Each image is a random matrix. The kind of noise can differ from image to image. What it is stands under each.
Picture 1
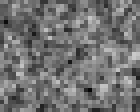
blotchy
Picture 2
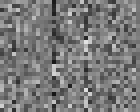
columns of uneven size
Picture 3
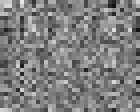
low rank plus noise
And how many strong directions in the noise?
one
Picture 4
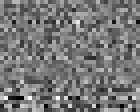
rows of uneven size
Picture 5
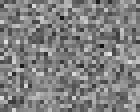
independent entries
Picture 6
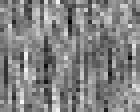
streaked along the columns
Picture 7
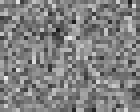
independent entries
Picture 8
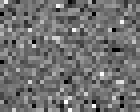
heavy tails
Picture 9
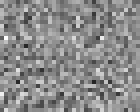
low rank plus noise
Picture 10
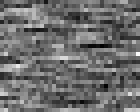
streaked along the rows
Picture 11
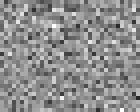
low rank plus noise
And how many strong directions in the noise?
three or four
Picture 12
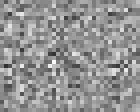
low rank plus noise
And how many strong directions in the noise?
two
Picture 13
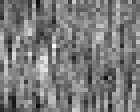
streaked along the columns
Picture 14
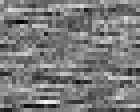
streaked along the rows
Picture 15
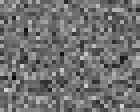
low rank plus noise
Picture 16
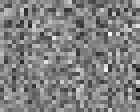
low rank plus noise
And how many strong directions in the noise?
one
